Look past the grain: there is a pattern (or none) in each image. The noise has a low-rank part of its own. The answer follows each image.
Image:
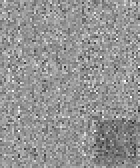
one block
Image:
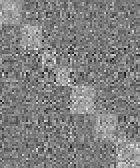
blocks along the diagonal
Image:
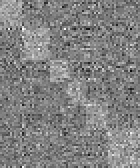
blocks along the diagonal
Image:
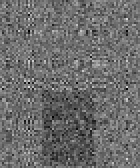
one block
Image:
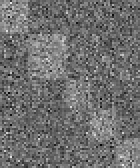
blocks along the diagonal
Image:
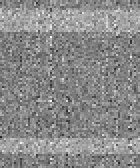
bands of rows
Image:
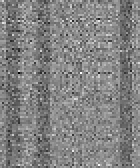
bands of columns
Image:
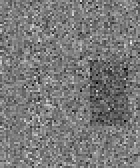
one block
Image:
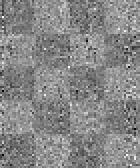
a checkerboard
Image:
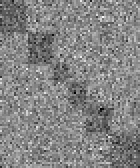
blocks along the diagonal
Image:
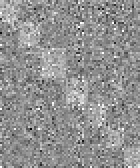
blocks along the diagonal
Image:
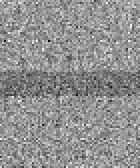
one band of rows
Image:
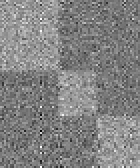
blocks along the diagonal
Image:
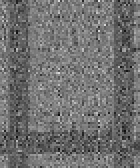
bands of rows crossing bands of columns
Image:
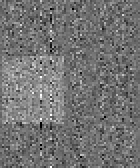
one block
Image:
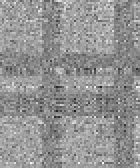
bands of rows crossing bands of columns
